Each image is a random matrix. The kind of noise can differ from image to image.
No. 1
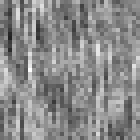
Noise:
streaked along the columns
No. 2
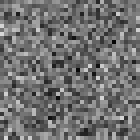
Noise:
independent entries
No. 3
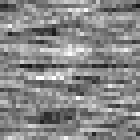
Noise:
streaked along the rows
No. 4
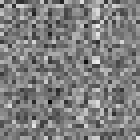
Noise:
low rank plus noise
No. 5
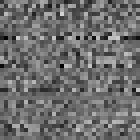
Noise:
rows of uneven size
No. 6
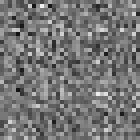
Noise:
low rank plus noise
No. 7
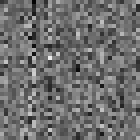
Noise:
columns of uneven size
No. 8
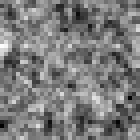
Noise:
blotchy
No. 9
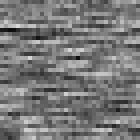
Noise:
streaked along the rows
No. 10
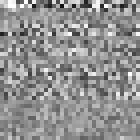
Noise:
rows of uneven size
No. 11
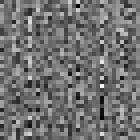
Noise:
columns of uneven size
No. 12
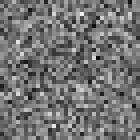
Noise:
independent entries
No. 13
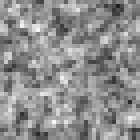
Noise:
blotchy
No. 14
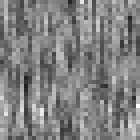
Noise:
streaked along the columns
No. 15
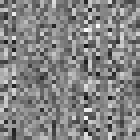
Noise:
columns of uneven size
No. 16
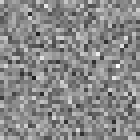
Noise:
independent entries
